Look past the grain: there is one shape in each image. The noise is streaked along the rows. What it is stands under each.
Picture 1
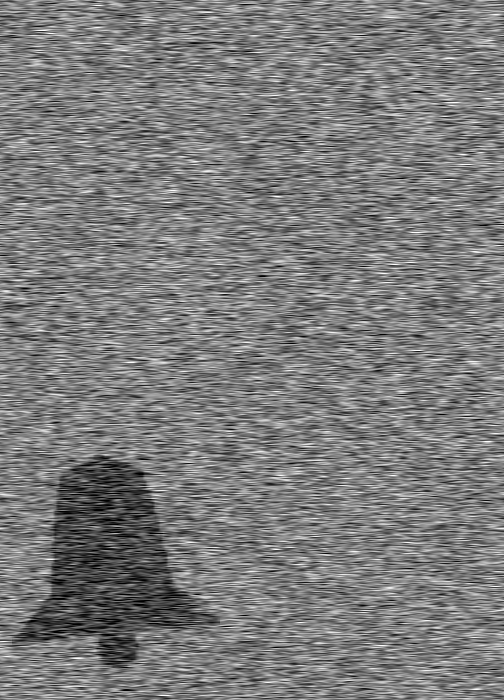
dark bell, bottom left
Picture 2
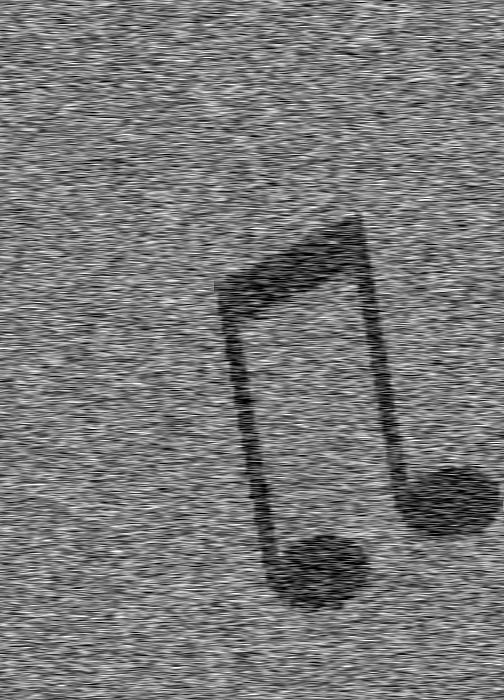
dark pair of musical notes
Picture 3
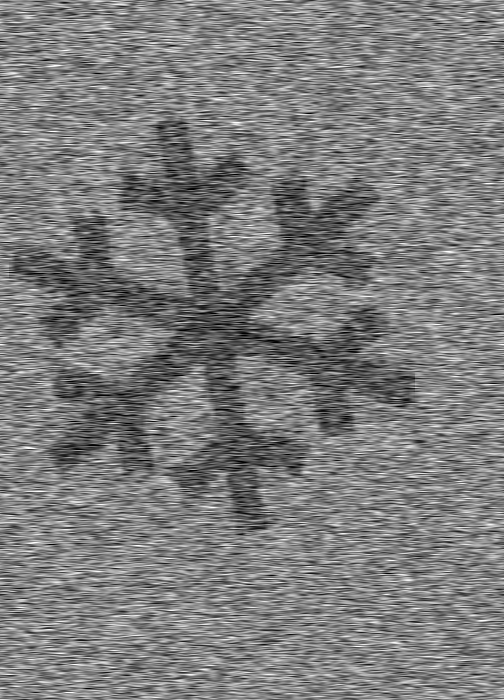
dark snowflake
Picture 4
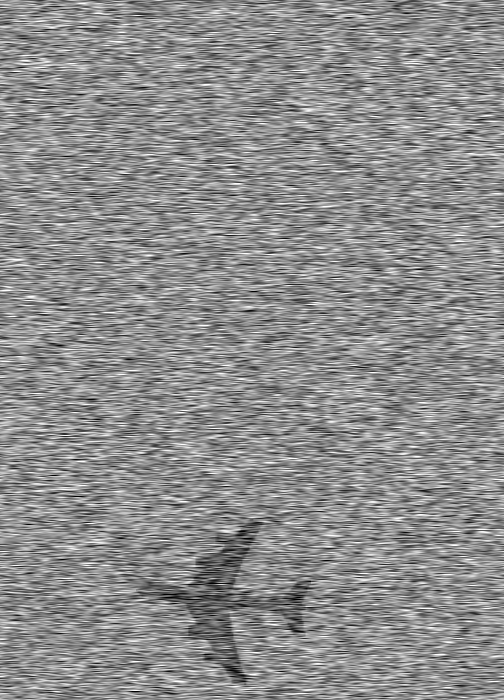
dark airplane, bottom middle
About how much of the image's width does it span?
a third
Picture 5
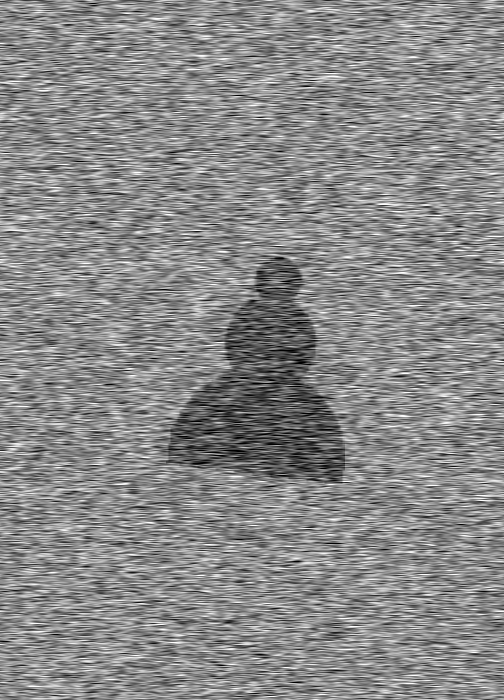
dark chess pawn, centre
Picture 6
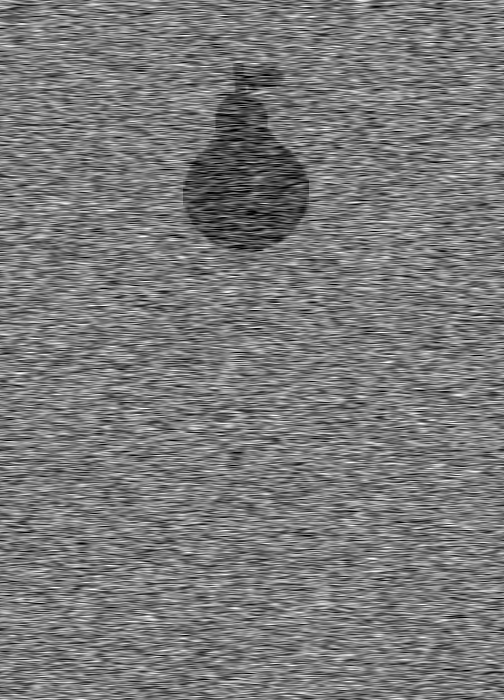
dark pear, top middle
